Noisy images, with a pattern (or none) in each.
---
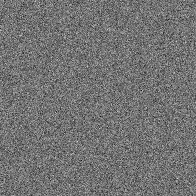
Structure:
only noise
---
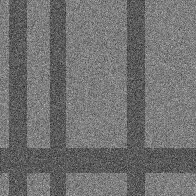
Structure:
bands of rows crossing bands of columns
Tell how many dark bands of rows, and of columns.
1 and 3
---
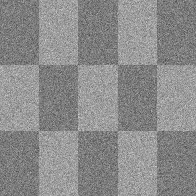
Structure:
a checkerboard
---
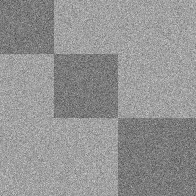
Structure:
blocks along the diagonal
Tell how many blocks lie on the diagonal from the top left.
3
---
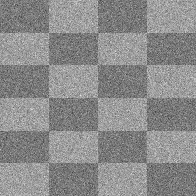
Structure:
a checkerboard
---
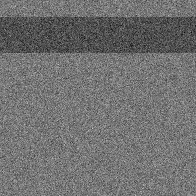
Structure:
one band of rows
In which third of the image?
top
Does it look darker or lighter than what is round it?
darker
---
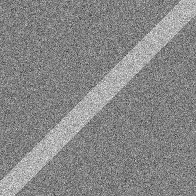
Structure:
a diagonal band
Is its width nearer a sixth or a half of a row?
a sixth
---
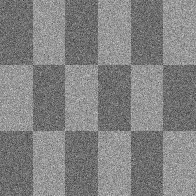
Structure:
a checkerboard
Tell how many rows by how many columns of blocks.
3 by 6
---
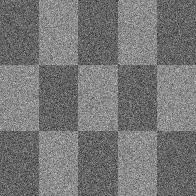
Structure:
a checkerboard
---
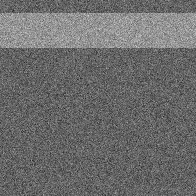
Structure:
one band of rows
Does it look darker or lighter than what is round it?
lighter
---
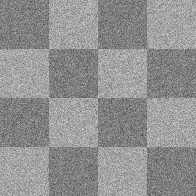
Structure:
a checkerboard
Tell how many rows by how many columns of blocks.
4 by 4
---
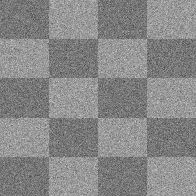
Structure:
a checkerboard
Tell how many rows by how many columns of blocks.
5 by 4
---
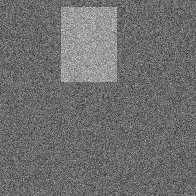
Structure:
one block
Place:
top middle
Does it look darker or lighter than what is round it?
lighter
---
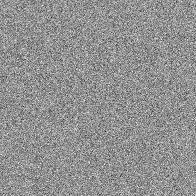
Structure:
only noise
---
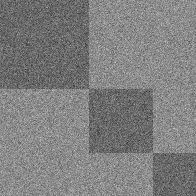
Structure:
blocks along the diagonal
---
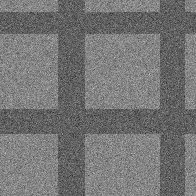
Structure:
bands of rows crossing bands of columns
